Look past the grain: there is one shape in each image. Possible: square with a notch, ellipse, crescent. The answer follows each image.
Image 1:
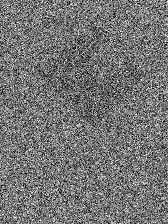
dark square with a notch
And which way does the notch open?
up and right
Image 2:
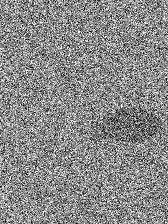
dark ellipse, middle right
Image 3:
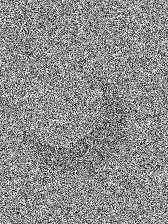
dark crescent
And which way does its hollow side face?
up and left
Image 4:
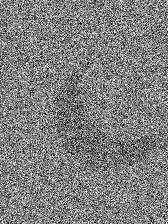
dark crescent
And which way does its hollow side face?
up and right
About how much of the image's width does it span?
two thirds
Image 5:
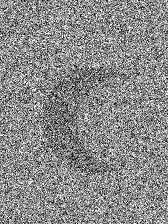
dark crescent
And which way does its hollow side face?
right
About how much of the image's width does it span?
half
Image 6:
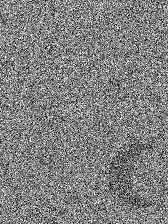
dark crescent, bottom right
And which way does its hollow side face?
right
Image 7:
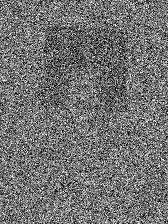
dark square with a notch
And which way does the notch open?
down
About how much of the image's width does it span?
half
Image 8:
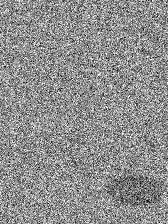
dark ellipse, bottom right
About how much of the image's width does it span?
a third
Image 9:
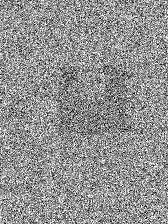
dark square with a notch, centre
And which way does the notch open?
up
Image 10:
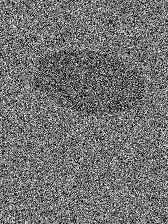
dark ellipse
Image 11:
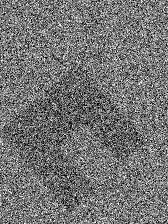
dark square with a notch
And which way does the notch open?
down and right
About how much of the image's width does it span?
nearly all
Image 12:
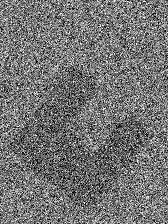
dark square with a notch
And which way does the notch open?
up and right
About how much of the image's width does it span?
nearly all
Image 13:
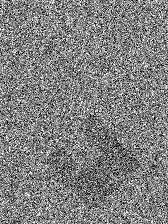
dark square with a notch
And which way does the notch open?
up and left
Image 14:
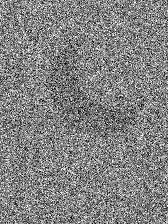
dark crescent
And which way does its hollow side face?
up and right
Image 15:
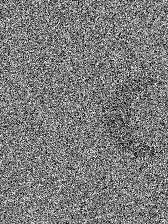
dark crescent, middle right
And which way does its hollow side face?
right
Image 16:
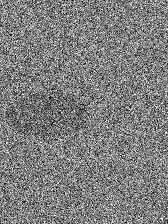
dark ellipse
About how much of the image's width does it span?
half
